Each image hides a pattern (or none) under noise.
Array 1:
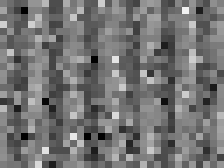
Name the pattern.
vertical stripes
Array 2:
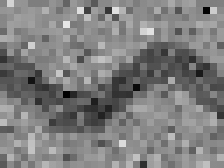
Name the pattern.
a wavy band
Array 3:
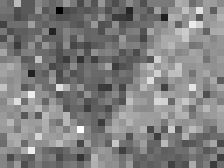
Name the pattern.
spokes from one point
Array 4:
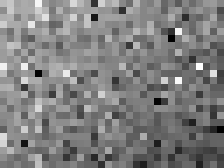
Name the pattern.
a smooth slope
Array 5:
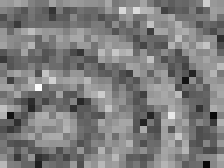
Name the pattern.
rings round one point
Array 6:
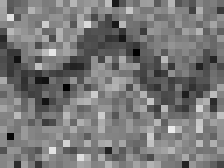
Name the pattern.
a wavy band
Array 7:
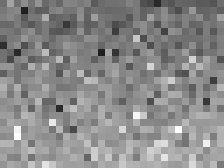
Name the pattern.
a smooth slope
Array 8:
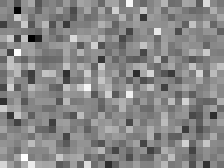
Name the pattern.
only noise
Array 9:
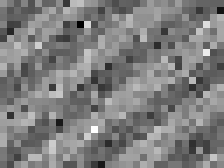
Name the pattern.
diagonal stripes
